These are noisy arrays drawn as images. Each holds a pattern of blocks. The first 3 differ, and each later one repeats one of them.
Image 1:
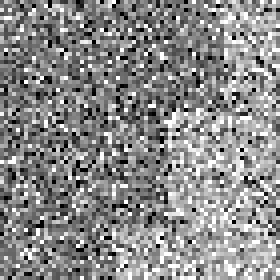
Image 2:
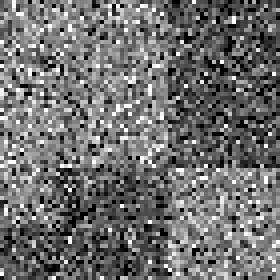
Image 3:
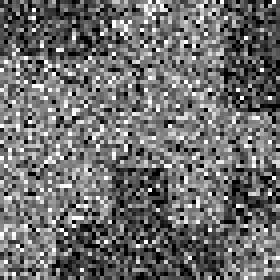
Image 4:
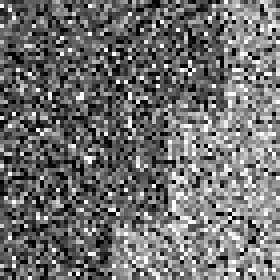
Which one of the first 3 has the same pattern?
1
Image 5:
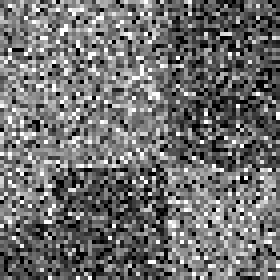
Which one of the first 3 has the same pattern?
2
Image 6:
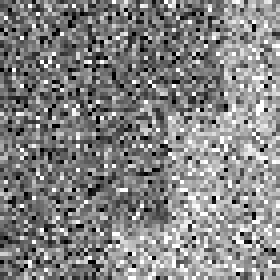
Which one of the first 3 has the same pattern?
1
